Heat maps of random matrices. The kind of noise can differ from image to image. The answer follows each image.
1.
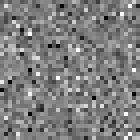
heavy tails
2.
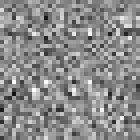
low rank plus noise
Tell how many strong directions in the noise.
three or four
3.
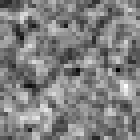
blotchy
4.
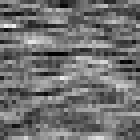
streaked along the rows
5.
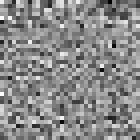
low rank plus noise
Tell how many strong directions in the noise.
three or four
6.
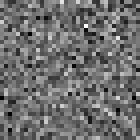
independent entries
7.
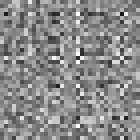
low rank plus noise
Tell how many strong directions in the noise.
one
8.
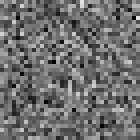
independent entries
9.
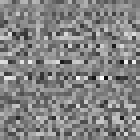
rows of uneven size
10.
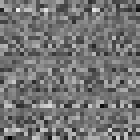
rows of uneven size
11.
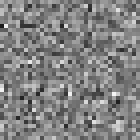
low rank plus noise
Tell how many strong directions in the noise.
five to eight
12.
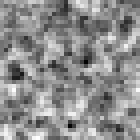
blotchy
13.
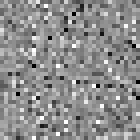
heavy tails
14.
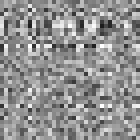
low rank plus noise
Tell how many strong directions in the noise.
one
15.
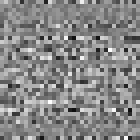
rows of uneven size
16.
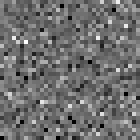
heavy tails
